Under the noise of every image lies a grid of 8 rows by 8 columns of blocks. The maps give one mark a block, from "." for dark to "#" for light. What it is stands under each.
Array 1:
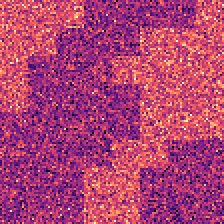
###....#
##...###
#...####
#....###
.....###
....##..
...##...
...##...
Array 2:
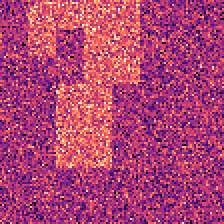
.####...
.#.##...
...##...
..##....
..##....
..##....
........
........
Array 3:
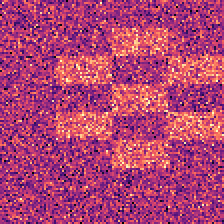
........
....##..
..##..##
....##..
..##..##
....##..
........
........
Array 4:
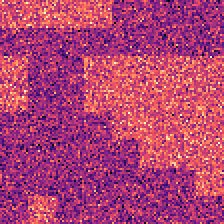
####....
........
#..#####
#..#####
....####
.....###
.......#
.#......
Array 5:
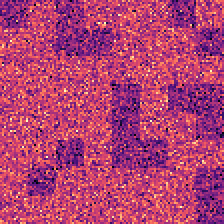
.#.###.#
##..###.
########
####.#..
####.##.
##.#..##
#.#####.
#######.
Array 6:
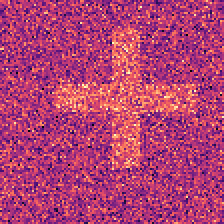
........
....#...
....#...
..#####.
....#...
....#...
........
........
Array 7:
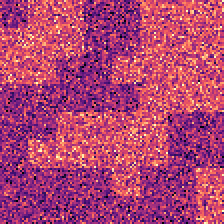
.##..###
###..###
##..####
.....###
..####..
.#####..
....#..#
.......#
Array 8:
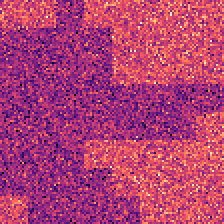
##.#####
....####
....####
........
.......#
...#####
....####
#....###
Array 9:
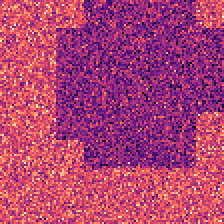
###....#
##......
##......
##......
##.....#
###....#
########
########
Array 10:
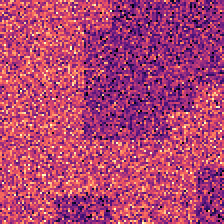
####....
###.....
###.....
###....#
###...##
########
#######.
##..###.
